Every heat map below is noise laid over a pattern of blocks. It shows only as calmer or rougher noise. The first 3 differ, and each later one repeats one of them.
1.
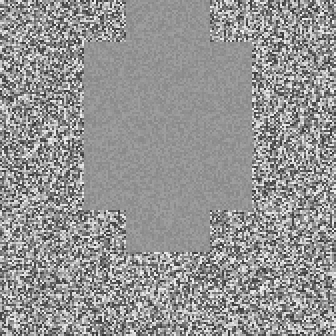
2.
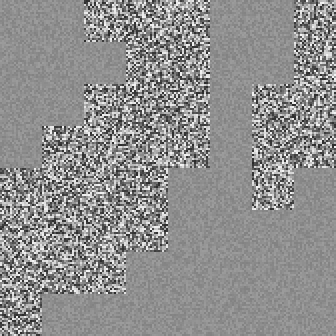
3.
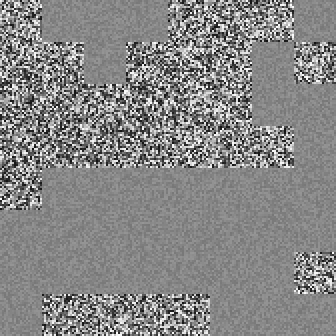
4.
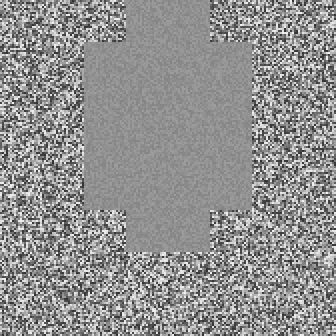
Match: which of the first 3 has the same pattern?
1
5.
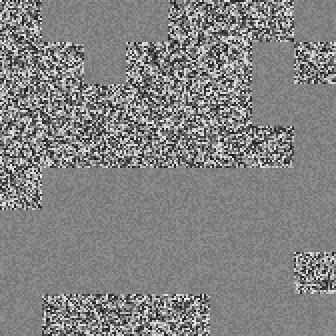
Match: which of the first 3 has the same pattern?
3
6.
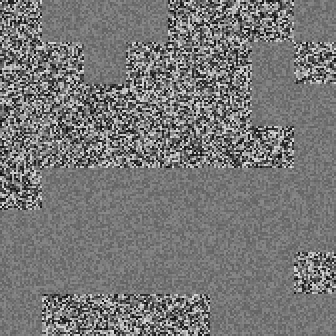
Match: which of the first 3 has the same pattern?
3
